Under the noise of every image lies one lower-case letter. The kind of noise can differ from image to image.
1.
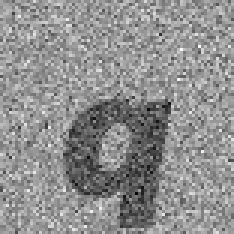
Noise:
independent entries
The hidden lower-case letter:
q
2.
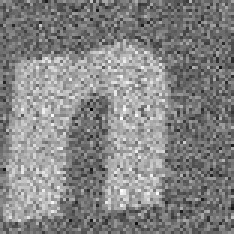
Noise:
low rank plus noise
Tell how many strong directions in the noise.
five to eight
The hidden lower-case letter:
n
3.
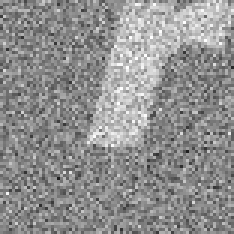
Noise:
independent entries
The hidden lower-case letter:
r
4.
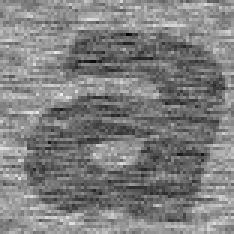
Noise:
streaked along the rows
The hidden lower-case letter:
a
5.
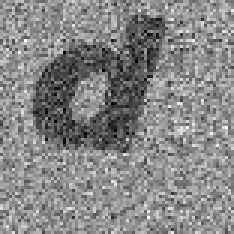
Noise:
low rank plus noise
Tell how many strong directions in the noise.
two
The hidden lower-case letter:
d
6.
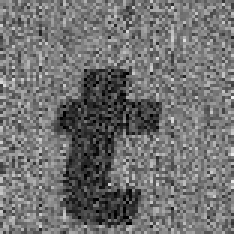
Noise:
columns of uneven size
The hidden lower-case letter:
t
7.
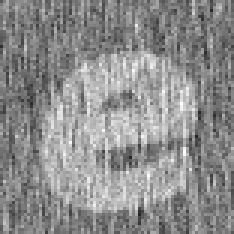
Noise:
streaked along the columns
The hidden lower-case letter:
e
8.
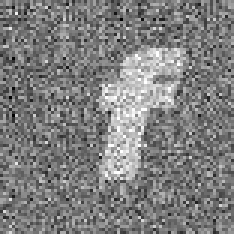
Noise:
low rank plus noise
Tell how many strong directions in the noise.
five to eight
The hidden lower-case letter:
f
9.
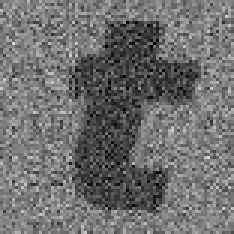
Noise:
low rank plus noise
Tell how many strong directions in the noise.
five to eight
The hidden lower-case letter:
t
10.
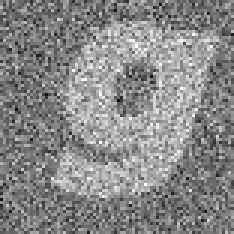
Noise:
independent entries
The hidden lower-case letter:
g
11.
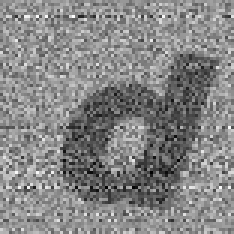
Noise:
rows of uneven size
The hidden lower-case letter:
d
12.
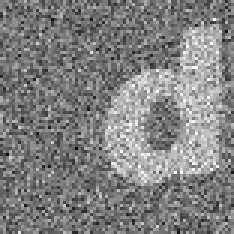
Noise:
independent entries
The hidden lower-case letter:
d
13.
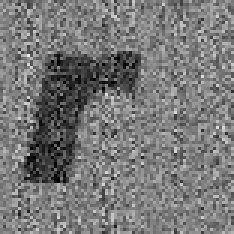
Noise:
columns of uneven size
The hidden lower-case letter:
r
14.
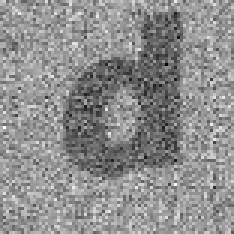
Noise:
low rank plus noise
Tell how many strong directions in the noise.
five to eight
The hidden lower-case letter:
d
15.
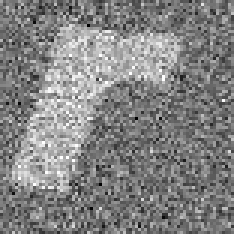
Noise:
low rank plus noise
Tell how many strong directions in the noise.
three or four
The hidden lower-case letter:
r
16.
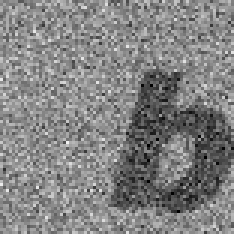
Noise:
independent entries
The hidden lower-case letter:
b
